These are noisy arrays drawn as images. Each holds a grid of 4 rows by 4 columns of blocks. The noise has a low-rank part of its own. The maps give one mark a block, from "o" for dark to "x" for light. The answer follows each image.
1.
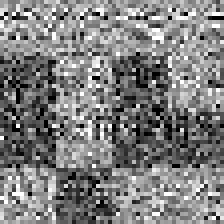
xxxx
oxox
oxoo
xoxx
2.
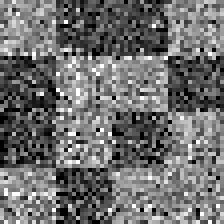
xoox
oxxo
oxox
xoxx
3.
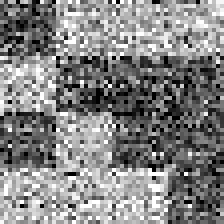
oxxx
xooo
oxoo
xxxo
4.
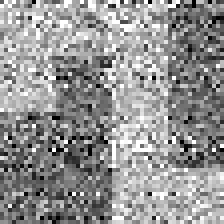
xxxo
xoxo
ooxo
ooxx
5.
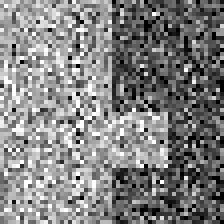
xxoo
xxoo
xxxo
xxoo
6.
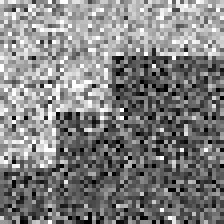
xxxx
xxoo
xooo
oooo
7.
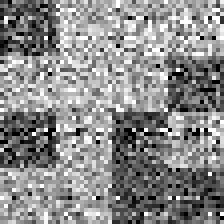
oxxx
xxxo
oxox
xxoo
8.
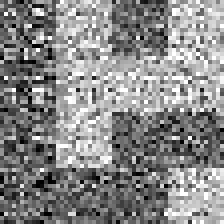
oxox
oxxx
oxoo
ooox
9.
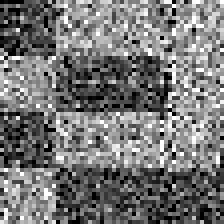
oxxx
xoox
oxxx
xooo
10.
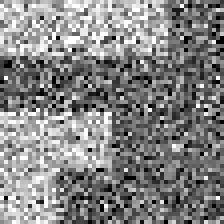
xxxo
oooo
xxoo
xooo
